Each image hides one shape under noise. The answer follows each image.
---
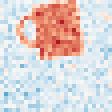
cup
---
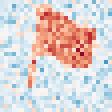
flag
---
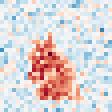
chess knight
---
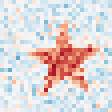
star
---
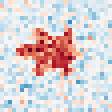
turtle
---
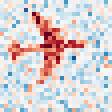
airplane
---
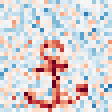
anchor
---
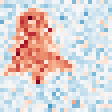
bell
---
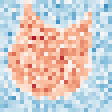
cat's head
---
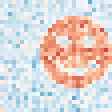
smiling face
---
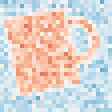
cup
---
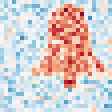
bell
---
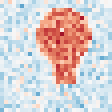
light bulb
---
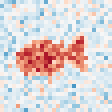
fish
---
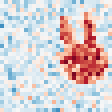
rabbit's head
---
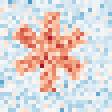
asterisk
